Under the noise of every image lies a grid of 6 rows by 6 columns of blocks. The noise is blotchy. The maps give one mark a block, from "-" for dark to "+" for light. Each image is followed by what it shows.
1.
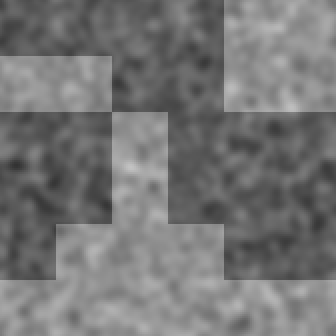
----++
++--++
--+---
--+---
-+++--
++++++
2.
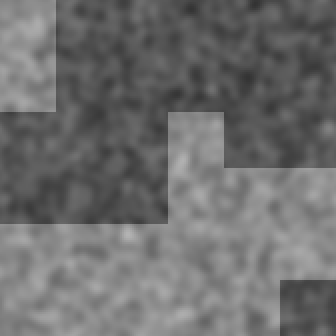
+-----
+-----
---+--
---+++
++++++
+++++-
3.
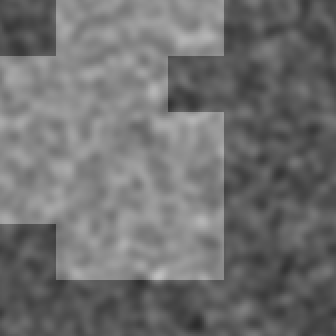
-+++--
+++---
++++--
++++--
-+++--
------
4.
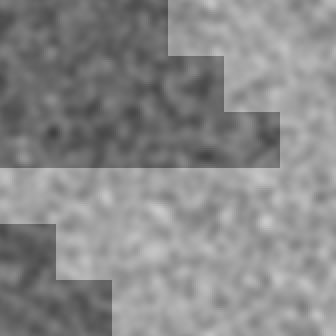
---+++
----++
-----+
++++++
-+++++
--++++
